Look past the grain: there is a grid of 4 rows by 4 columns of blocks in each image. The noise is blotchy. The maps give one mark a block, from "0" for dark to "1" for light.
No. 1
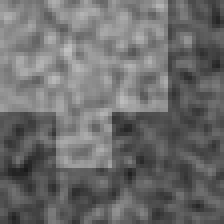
1110
1110
0100
0000
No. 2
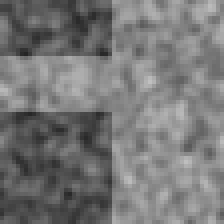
0011
1111
0011
0011
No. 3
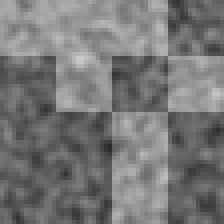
1110
0101
0010
0010
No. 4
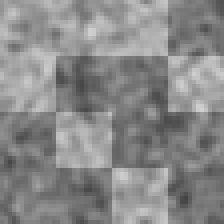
1110
1001
0100
0010
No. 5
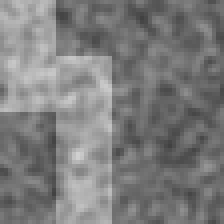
1000
1100
0100
0100
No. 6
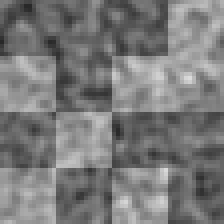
0001
1011
0100
1010
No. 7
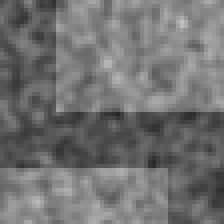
0111
0111
0000
1110
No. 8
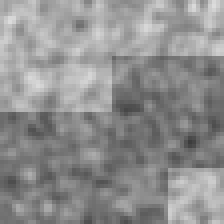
1111
1100
0000
0001
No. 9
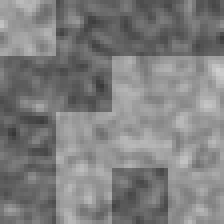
1000
0011
0111
0101
